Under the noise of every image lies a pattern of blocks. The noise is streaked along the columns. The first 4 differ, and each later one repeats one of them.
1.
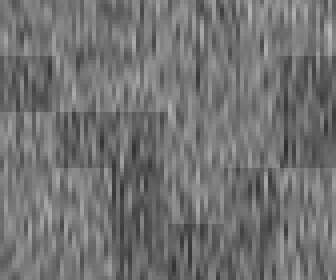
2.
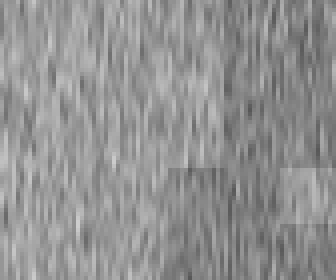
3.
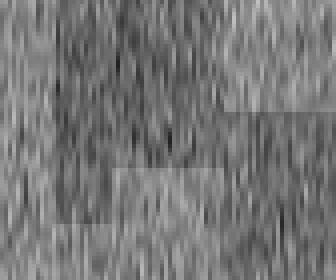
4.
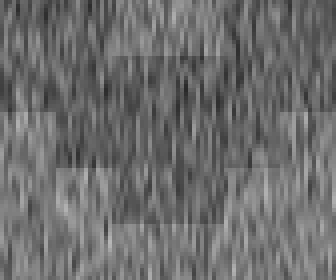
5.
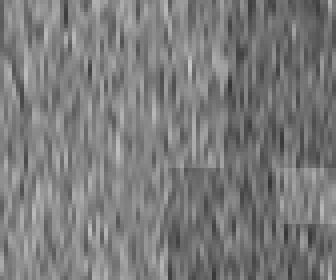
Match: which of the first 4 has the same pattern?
2
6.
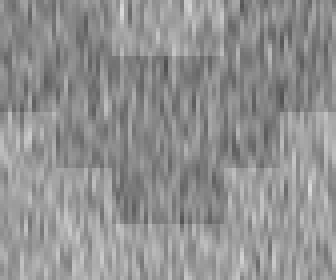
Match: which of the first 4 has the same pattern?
4
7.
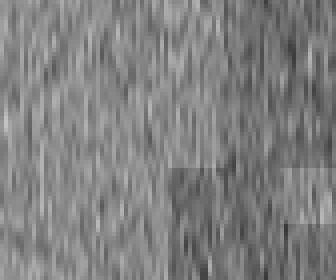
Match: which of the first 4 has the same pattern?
2
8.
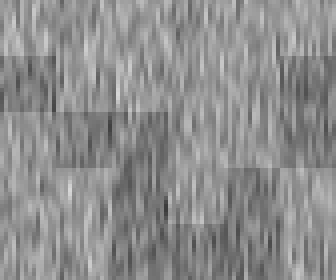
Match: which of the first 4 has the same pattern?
1
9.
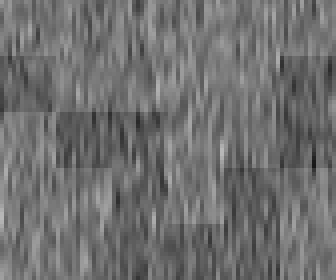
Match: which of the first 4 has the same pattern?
1
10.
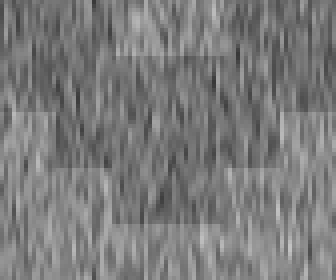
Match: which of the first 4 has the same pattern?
4
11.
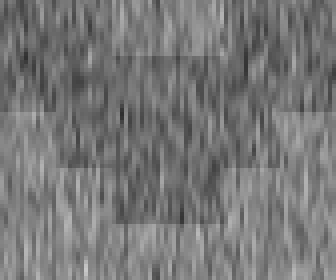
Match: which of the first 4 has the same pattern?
4
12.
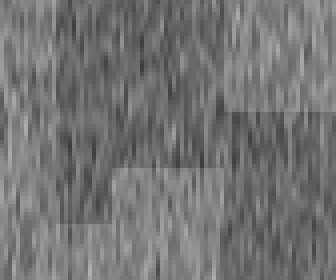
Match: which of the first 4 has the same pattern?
3
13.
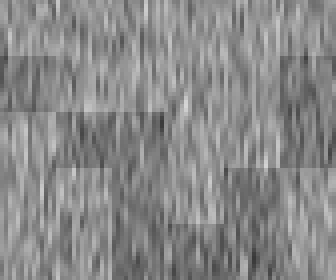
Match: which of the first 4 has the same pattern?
1
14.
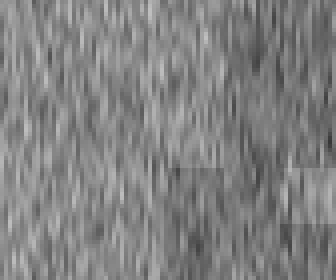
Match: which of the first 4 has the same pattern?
2
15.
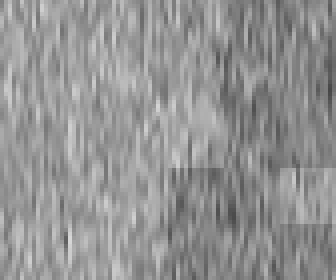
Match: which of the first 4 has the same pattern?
2
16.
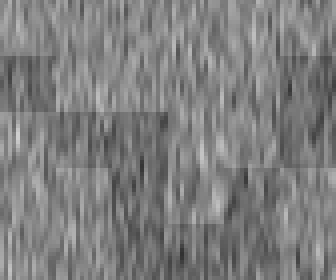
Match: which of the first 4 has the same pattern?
1
